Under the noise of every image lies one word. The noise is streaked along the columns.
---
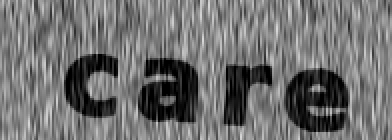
care
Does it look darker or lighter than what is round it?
darker
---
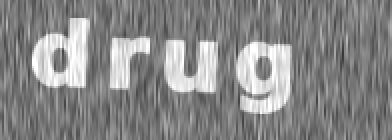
drug
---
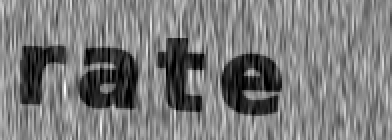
rate
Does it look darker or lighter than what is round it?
darker
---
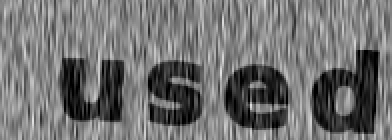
used
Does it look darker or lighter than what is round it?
darker
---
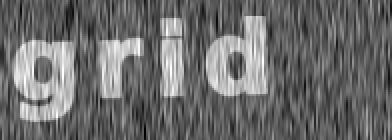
grid
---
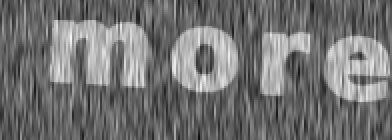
more
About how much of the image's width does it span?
nearly all
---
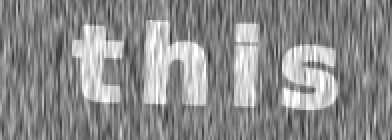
this
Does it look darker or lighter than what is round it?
lighter
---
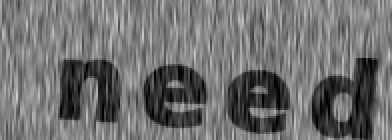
need
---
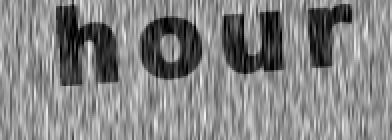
hour
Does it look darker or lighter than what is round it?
darker
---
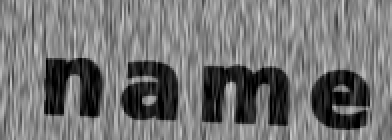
name
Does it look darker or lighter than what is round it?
darker
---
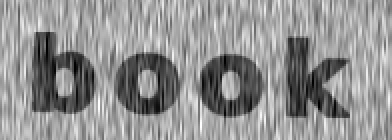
book
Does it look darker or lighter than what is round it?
darker
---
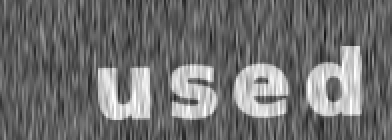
used
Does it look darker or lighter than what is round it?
lighter
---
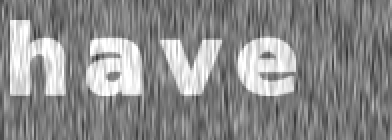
have
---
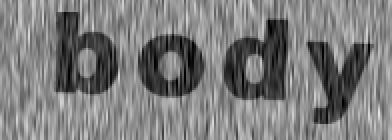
body
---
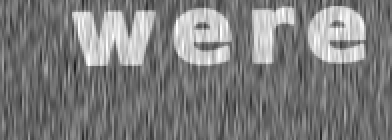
were
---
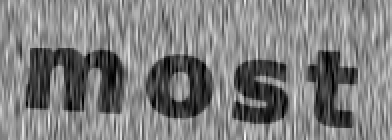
most
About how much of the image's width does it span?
nearly all
